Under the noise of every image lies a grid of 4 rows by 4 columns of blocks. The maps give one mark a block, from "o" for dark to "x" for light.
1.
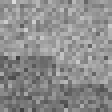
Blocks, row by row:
xxxx
xxxx
ooxx
oooo
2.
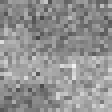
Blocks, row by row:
oooo
xooo
xxxx
ooxx
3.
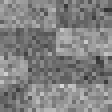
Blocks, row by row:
xxoo
ooxx
xooo
oxxx
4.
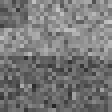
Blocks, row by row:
oxxx
xxxx
oooo
oooo
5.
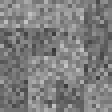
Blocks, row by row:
xxxo
ooxo
oxxo
oxox
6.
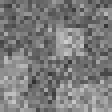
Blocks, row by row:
oooo
ooxo
xooo
xoxx
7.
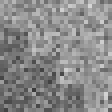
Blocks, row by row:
xxxx
oxxx
ooxx
ooox
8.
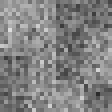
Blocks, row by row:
xxoo
xxox
oxox
oxxo
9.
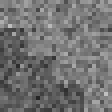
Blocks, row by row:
xxxx
oxxx
ooxx
ooox
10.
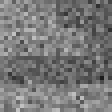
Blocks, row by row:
xxoo
xxxo
oooo
xxxx
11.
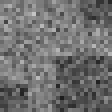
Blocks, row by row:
xxxo
xxxx
xxoo
oxoo
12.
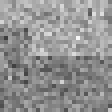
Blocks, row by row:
xxxx
oxxx
oooo
oooo
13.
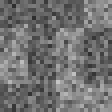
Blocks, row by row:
ooox
xoxo
xoxo
ooxx
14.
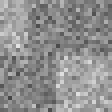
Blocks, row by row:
xooo
xooo
ooxx
ooxx
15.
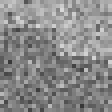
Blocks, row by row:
xxxx
ooxx
oooo
oooo
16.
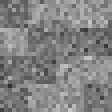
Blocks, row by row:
oxxx
xooo
ooxx
oxxo
